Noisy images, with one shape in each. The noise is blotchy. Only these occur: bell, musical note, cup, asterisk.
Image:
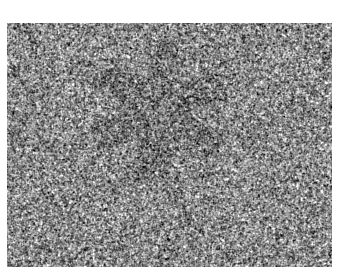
asterisk
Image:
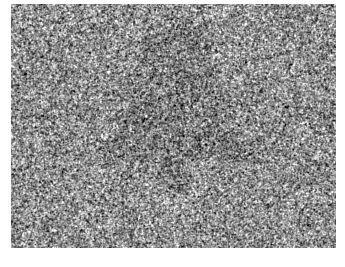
bell
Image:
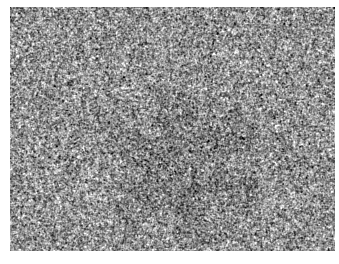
asterisk
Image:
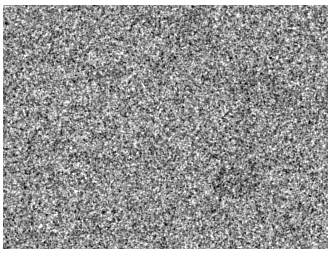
musical note
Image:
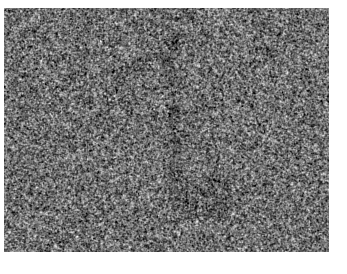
musical note
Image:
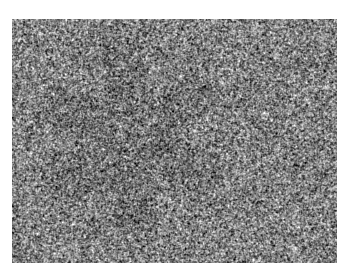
asterisk
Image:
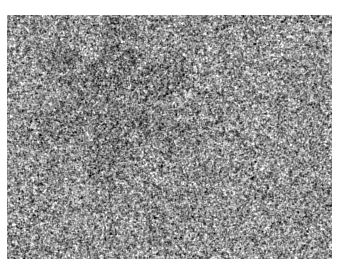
asterisk
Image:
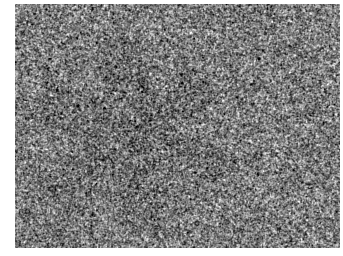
asterisk
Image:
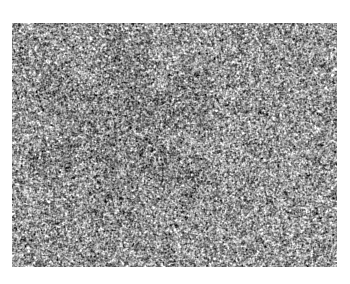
asterisk
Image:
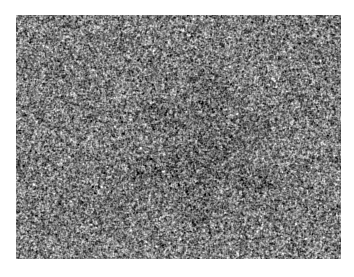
asterisk
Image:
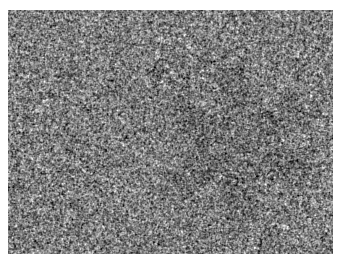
asterisk
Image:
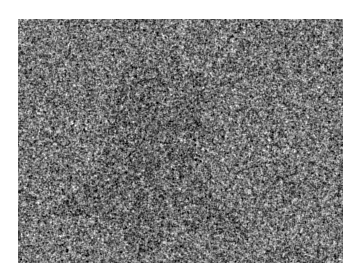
bell
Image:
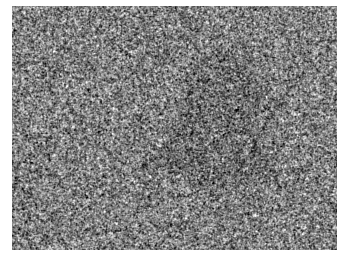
bell
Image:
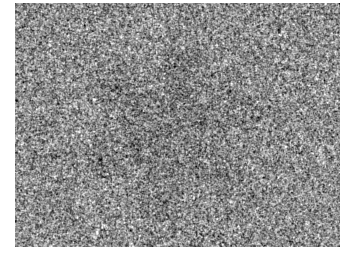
asterisk
